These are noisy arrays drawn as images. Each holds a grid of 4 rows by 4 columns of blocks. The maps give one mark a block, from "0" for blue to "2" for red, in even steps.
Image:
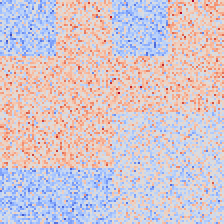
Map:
0 2 0 2
2 2 2 2
2 2 1 1
0 0 1 1
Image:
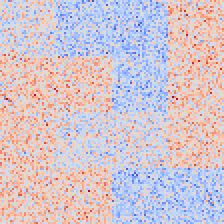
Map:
1 0 0 2
2 2 0 2
2 1 1 2
2 2 0 0
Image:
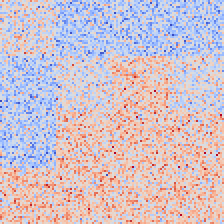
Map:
1 0 0 0
0 1 2 1
0 2 2 2
2 2 2 2
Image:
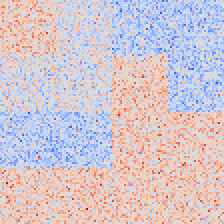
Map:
2 1 0 0
1 1 2 0
0 0 2 2
2 2 2 2
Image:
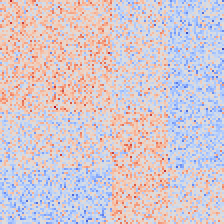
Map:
2 2 1 0
2 2 1 0
1 1 2 0
0 0 2 1
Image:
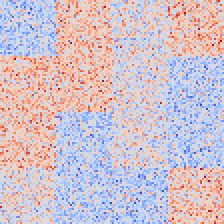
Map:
0 2 1 2
2 2 1 0
2 0 1 0
1 0 0 2
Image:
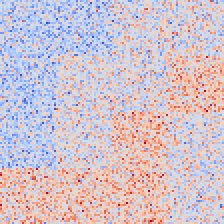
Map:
0 0 1 1
0 1 1 2
0 1 2 1
2 2 2 1
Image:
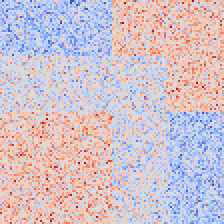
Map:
0 0 2 2
1 1 1 2
2 2 1 0
2 2 1 0
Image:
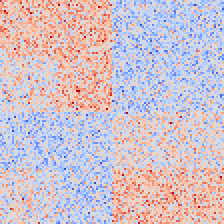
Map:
2 2 0 0
1 2 0 0
0 0 1 1
1 0 2 2
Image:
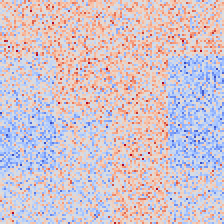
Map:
2 2 2 2
1 2 2 0
0 1 2 0
1 1 2 1
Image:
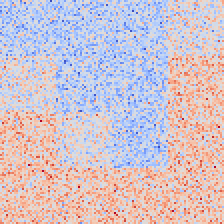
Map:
0 0 0 1
1 0 0 2
2 1 0 2
2 2 2 2
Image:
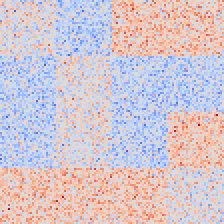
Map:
1 0 2 2
0 1 0 0
0 1 0 2
2 2 2 1
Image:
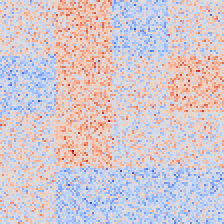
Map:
1 2 0 1
0 2 1 2
1 2 1 1
1 0 0 0
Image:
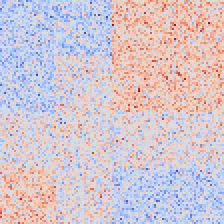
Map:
0 0 2 2
0 1 2 2
1 1 1 1
2 1 0 0
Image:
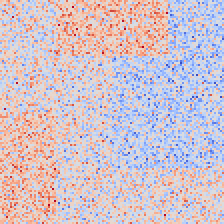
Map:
1 2 2 0
1 1 0 0
2 1 0 0
2 1 1 1
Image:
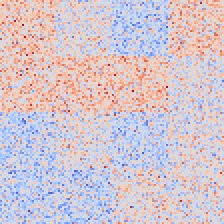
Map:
2 1 0 2
2 2 2 1
0 1 0 1
0 0 1 1
